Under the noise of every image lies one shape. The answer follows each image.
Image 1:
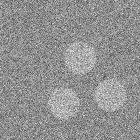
three dots
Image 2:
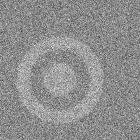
bullseye
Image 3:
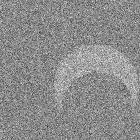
crescent
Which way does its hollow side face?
down
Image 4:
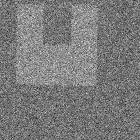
square with a notch
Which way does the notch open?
up
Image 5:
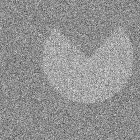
disc with a wedge cut out
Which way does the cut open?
up
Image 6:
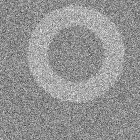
ring
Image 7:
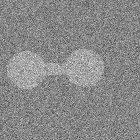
dumbbell
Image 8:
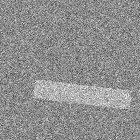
bar
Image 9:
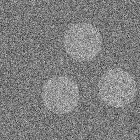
three dots
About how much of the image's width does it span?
two thirds
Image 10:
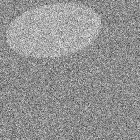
ellipse
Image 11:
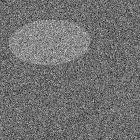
ellipse
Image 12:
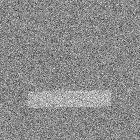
bar
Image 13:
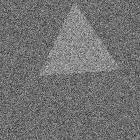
triangle
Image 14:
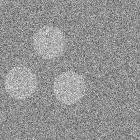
three dots
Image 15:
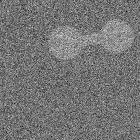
dumbbell
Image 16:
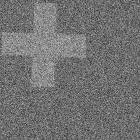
cross
